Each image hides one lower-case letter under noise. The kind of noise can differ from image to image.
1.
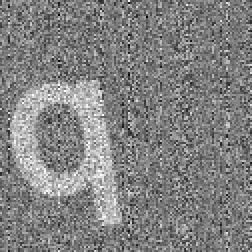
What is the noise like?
columns of uneven size
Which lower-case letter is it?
q
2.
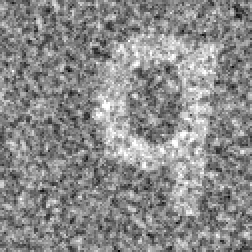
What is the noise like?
blotchy
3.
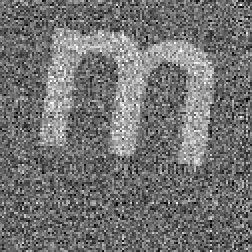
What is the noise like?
low rank plus noise
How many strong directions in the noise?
three or four
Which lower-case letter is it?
m
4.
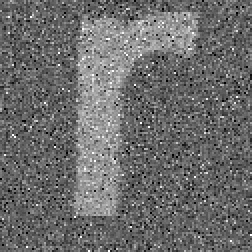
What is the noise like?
heavy tails
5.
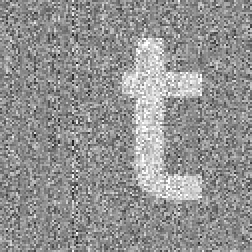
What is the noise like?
columns of uneven size
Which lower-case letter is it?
t
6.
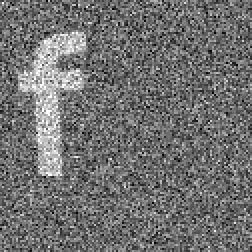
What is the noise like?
independent entries
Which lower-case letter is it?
f
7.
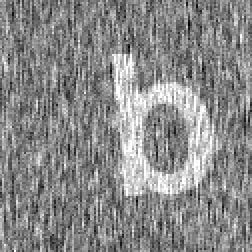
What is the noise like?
streaked along the columns
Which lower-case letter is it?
b
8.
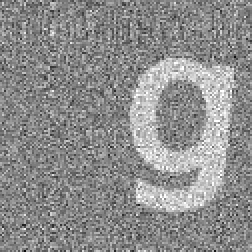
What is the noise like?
low rank plus noise
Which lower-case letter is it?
g
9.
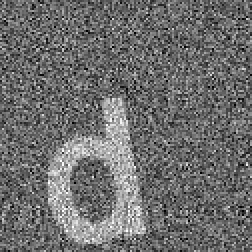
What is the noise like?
low rank plus noise
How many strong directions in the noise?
one
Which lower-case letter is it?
d
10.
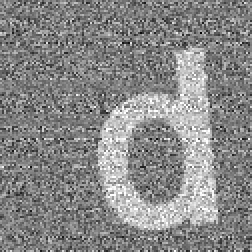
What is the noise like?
rows of uneven size
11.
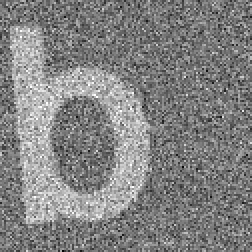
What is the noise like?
independent entries
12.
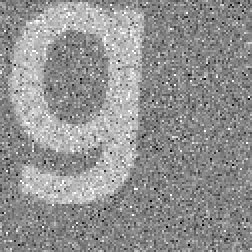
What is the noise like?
heavy tails
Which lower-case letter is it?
g
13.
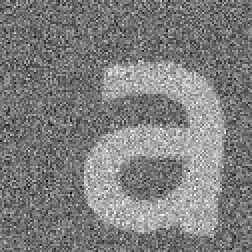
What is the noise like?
low rank plus noise
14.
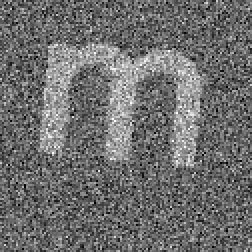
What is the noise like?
independent entries
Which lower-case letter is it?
m
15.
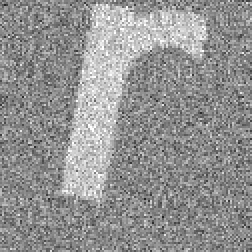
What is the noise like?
low rank plus noise
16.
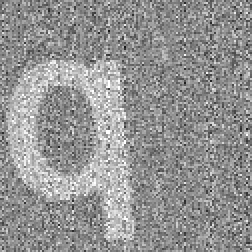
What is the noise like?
columns of uneven size
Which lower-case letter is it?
q
